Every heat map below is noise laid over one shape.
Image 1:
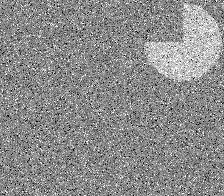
disc with a wedge cut out
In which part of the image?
top right
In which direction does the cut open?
up and left
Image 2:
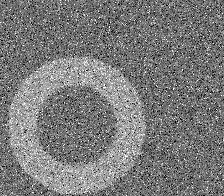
ring
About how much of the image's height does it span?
two thirds
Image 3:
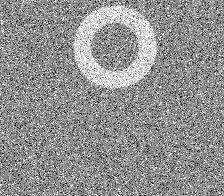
ring
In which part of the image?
top middle
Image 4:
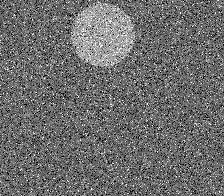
disc
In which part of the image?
top middle
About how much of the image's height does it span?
a third
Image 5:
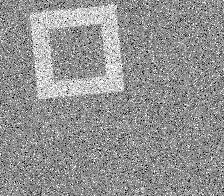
square frame
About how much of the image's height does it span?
half
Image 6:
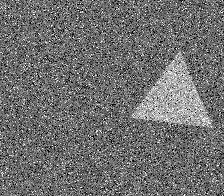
triangle
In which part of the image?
middle right
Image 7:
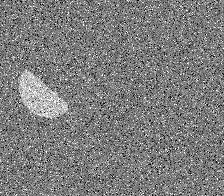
half disc
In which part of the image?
middle left
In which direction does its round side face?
down and left
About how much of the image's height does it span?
a quarter
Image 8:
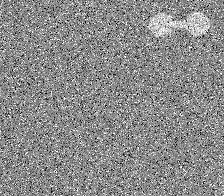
dumbbell
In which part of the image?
top right
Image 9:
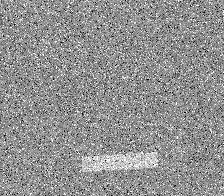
bar
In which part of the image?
bottom middle
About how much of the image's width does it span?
a third
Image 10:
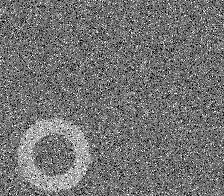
ring
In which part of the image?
bottom left
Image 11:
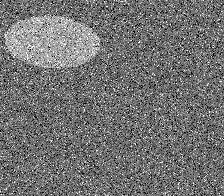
ellipse
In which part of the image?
top left
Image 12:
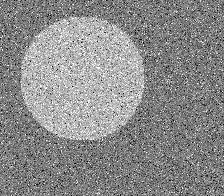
disc
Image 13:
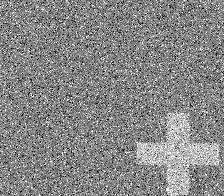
cross
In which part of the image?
bottom right
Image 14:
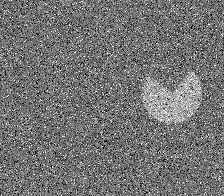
disc with a wedge cut out
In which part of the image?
middle right
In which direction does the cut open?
up
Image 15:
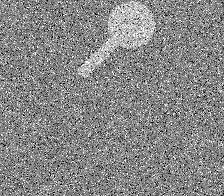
lollipop
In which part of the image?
top middle
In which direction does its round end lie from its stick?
up and right
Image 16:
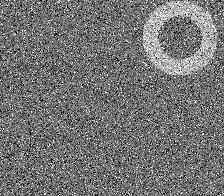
ring
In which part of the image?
top right
